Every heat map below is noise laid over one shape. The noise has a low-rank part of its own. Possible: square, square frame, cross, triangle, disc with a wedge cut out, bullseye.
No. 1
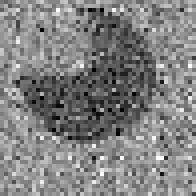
disc with a wedge cut out
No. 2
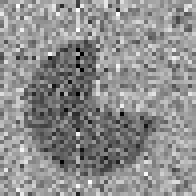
disc with a wedge cut out
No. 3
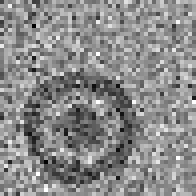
bullseye
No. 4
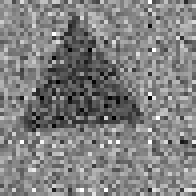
triangle
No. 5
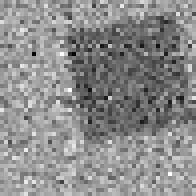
square
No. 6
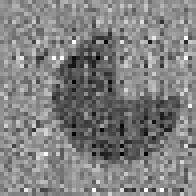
disc with a wedge cut out
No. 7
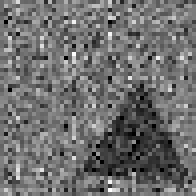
triangle
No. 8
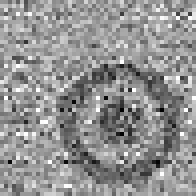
bullseye
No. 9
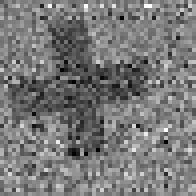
cross
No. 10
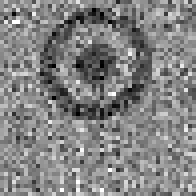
bullseye
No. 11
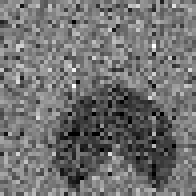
disc with a wedge cut out
